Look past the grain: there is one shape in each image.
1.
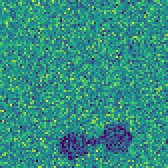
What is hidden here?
dark dumbbell, bottom middle
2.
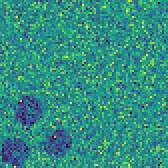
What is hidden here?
dark three dots, bottom left
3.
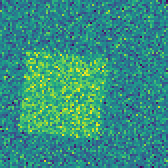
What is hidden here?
light square
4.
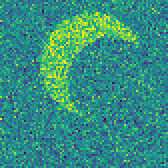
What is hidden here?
light crescent
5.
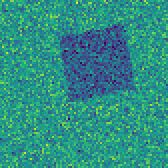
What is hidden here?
dark square
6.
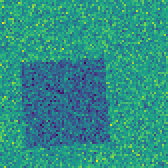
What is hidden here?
dark square
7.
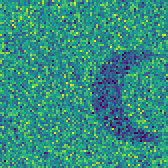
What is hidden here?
dark crescent
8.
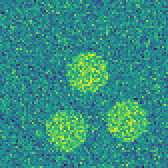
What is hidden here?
light three dots
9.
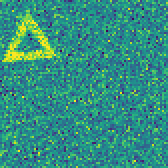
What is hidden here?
light triangle frame, top left
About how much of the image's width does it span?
a third
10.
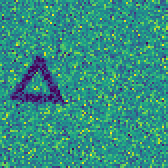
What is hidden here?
dark triangle frame, middle left
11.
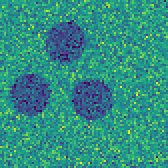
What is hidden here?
dark three dots
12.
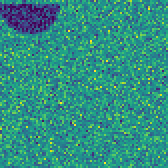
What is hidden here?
dark half disc, top left
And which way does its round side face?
down
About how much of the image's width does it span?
a third
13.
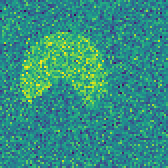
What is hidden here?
light disc with a wedge cut out
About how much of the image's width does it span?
half
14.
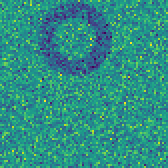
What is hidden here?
dark ring, top middle
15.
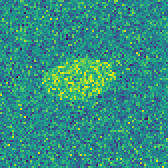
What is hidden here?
light ellipse, centre
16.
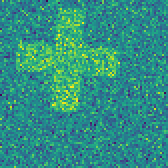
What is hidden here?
light cross
